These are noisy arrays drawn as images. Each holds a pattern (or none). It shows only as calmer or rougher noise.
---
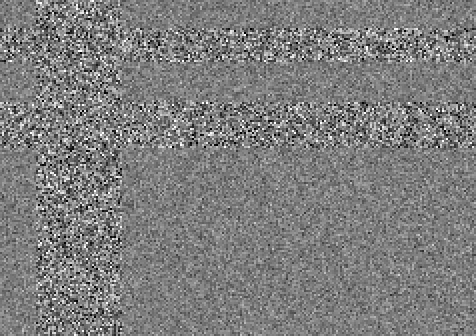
bands of rows crossing bands of columns
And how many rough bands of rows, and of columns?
2 and 1
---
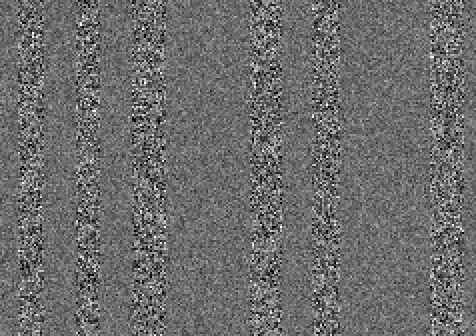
bands of columns
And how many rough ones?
6
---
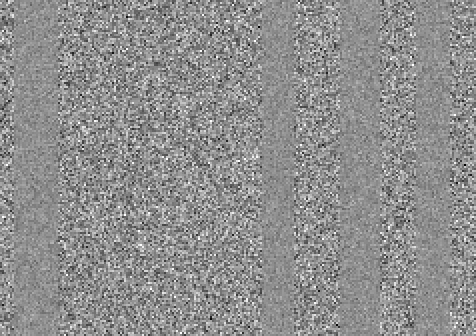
bands of columns
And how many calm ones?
4
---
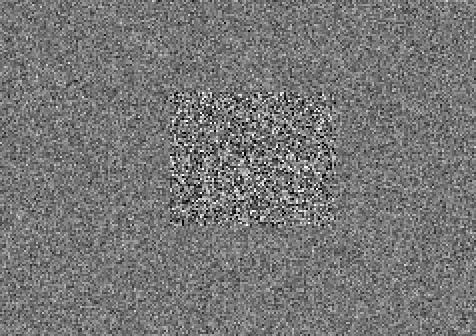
one block
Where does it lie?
centre
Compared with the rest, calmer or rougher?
rougher
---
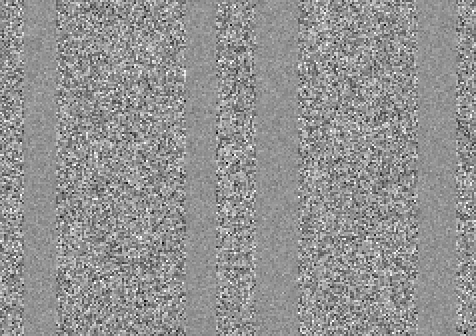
bands of columns
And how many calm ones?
4
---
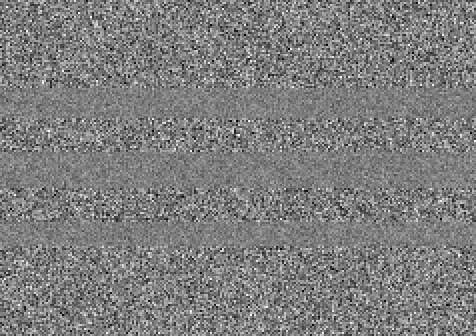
bands of rows
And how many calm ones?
3
